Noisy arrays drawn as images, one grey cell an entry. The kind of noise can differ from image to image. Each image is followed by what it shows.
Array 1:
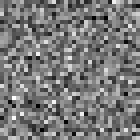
independent entries
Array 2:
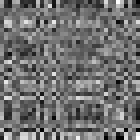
low rank plus noise
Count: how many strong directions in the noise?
one
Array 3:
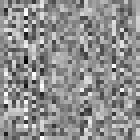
columns of uneven size
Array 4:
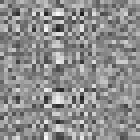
low rank plus noise
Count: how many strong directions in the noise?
one
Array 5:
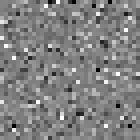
heavy tails
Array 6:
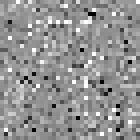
heavy tails
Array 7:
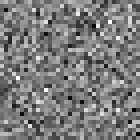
independent entries
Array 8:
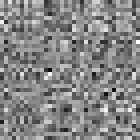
low rank plus noise
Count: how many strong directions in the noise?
two
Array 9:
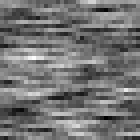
streaked along the rows
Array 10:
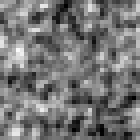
blotchy
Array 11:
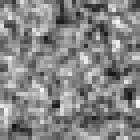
blotchy
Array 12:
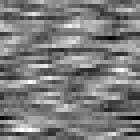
streaked along the rows
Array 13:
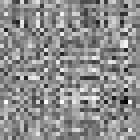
low rank plus noise
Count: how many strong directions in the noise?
two
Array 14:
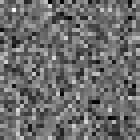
independent entries
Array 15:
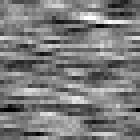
streaked along the rows
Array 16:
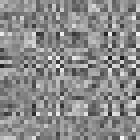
low rank plus noise
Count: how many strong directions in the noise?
one
